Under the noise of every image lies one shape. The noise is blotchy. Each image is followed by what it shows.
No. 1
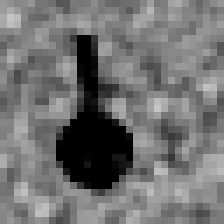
lollipop
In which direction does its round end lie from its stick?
down
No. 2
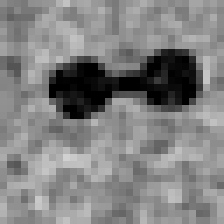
dumbbell
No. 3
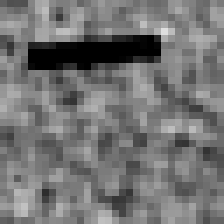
bar
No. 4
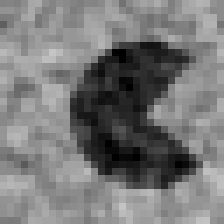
disc with a wedge cut out
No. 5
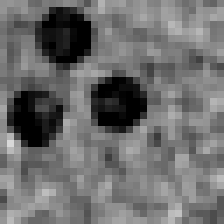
three dots
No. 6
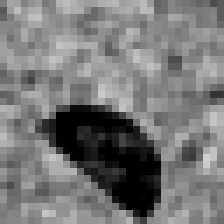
half disc
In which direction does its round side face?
up and right
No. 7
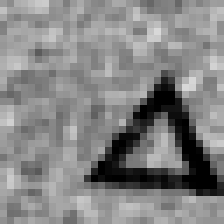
triangle frame
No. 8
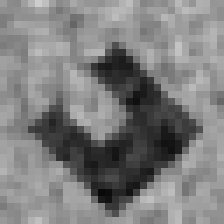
square with a notch
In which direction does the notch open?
up and left
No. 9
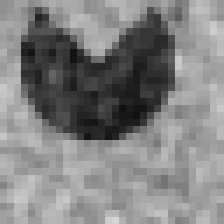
disc with a wedge cut out
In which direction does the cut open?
up
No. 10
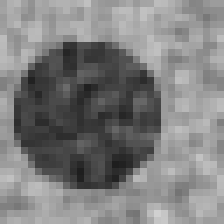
disc
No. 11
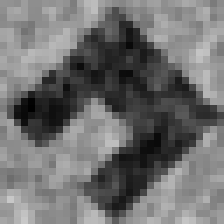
square with a notch
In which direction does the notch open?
down and left
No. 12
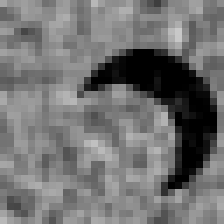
crescent
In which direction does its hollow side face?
down and left
